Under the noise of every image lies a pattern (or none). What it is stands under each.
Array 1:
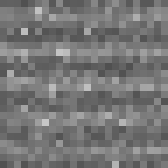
horizontal stripes
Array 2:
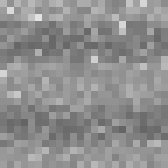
horizontal stripes
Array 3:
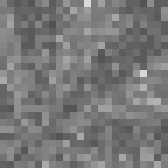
spokes from one point
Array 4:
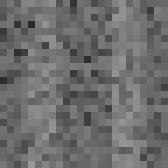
vertical stripes
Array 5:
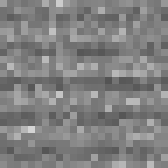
horizontal stripes
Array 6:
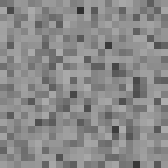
only noise
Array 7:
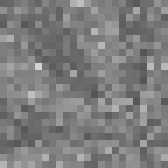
spokes from one point
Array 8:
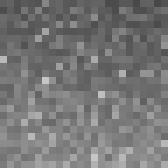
a smooth slope
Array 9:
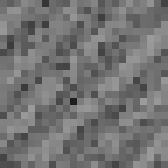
diagonal stripes
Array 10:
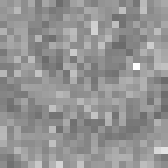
rings round one point
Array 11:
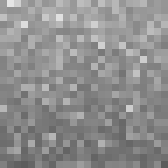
a smooth slope
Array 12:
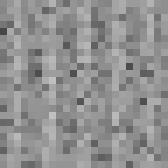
vertical stripes
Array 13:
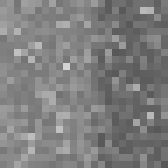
a sharp edge
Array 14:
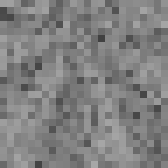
spokes from one point
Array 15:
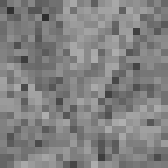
spokes from one point
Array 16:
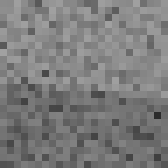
a sharp edge
